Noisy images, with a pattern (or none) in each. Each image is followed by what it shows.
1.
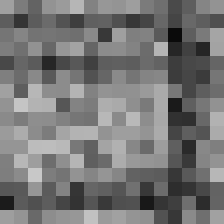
bands of rows crossing bands of columns
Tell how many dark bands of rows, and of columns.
3 and 1
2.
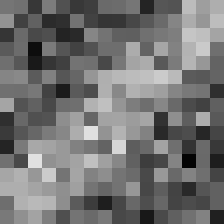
a diagonal band
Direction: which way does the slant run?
bottom left to top right
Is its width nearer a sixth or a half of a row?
a half
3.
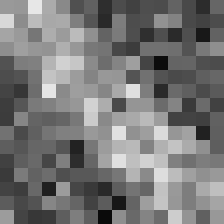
a diagonal band
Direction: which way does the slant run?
top left to bottom right
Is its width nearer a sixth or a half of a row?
a half
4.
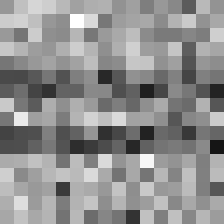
bands of rows
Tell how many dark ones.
2
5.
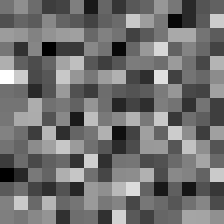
only noise
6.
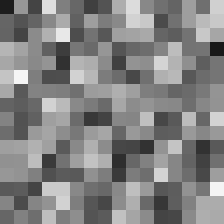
a checkerboard
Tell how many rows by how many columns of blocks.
5 by 6
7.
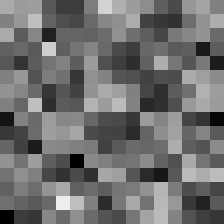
a checkerboard
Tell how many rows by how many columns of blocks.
6 by 5
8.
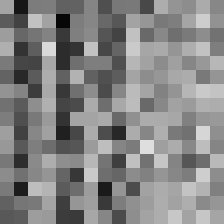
bands of columns
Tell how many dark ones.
3
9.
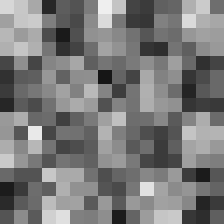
a checkerboard
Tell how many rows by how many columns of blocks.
4 by 5
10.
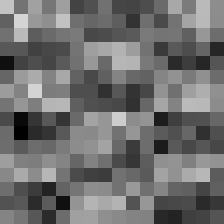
a checkerboard
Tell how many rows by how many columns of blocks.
6 by 3
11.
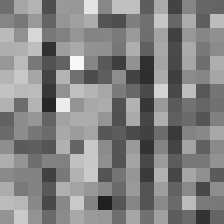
bands of columns
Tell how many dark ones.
5
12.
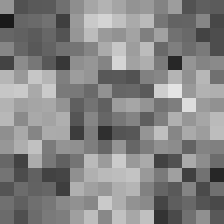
a checkerboard
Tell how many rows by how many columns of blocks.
3 by 3
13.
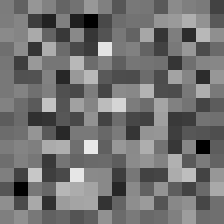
only noise
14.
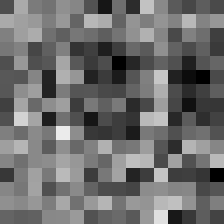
bands of rows crossing bands of columns
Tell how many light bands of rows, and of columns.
3 and 3
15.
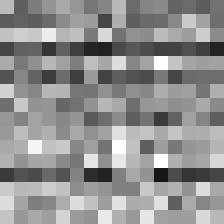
bands of rows
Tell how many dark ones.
5
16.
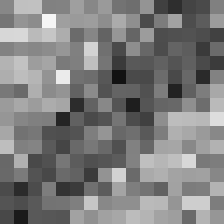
a diagonal band
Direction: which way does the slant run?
bottom left to top right
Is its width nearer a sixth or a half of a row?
a half
